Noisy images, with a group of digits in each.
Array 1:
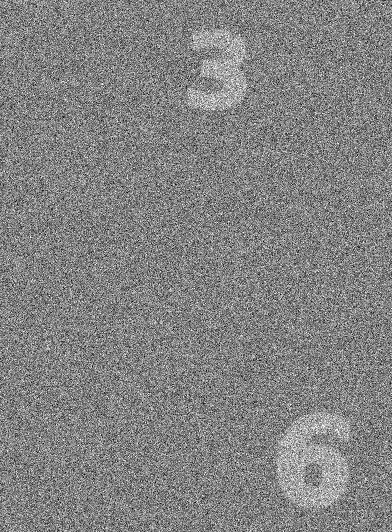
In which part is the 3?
top middle
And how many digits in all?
2
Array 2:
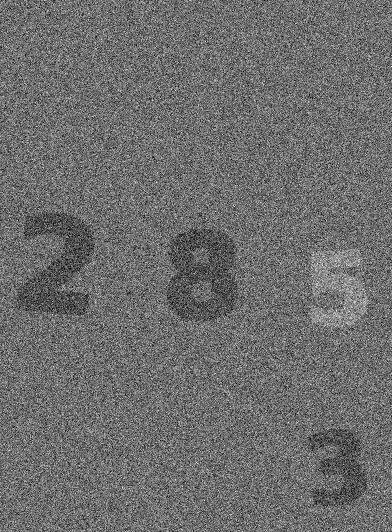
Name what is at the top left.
nothing
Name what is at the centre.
8
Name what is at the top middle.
nothing
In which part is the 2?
middle left
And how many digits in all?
4
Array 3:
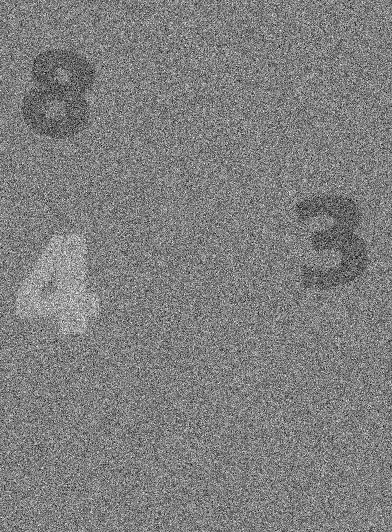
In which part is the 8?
top left
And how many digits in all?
3
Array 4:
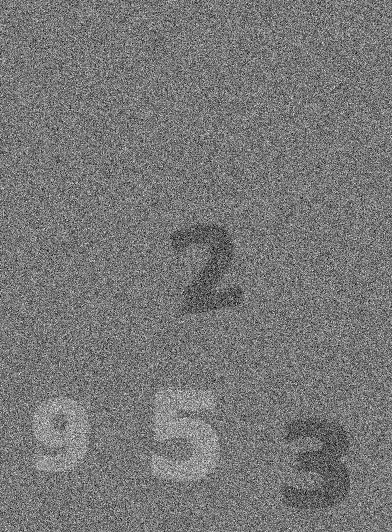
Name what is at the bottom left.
9
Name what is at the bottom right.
3
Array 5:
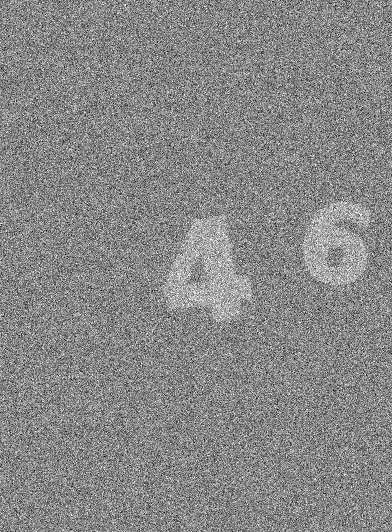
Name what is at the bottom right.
nothing
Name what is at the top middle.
nothing
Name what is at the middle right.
6
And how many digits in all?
2
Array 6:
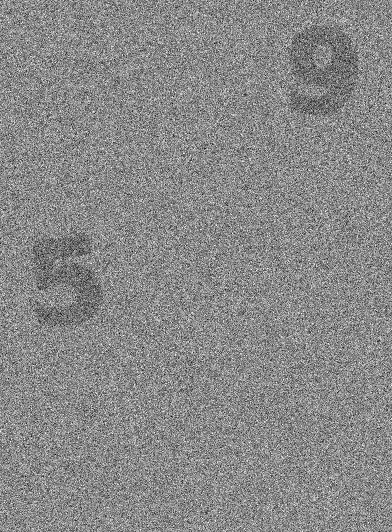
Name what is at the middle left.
5
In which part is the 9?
top right
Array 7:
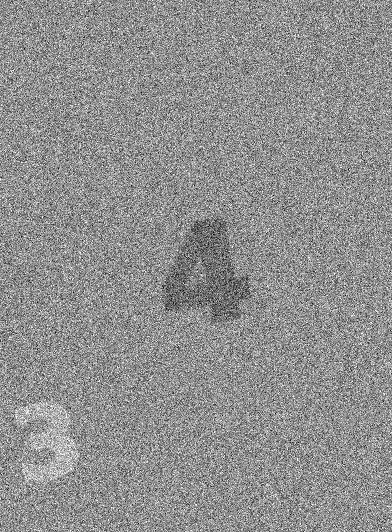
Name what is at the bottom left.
3
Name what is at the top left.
nothing
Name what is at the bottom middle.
nothing
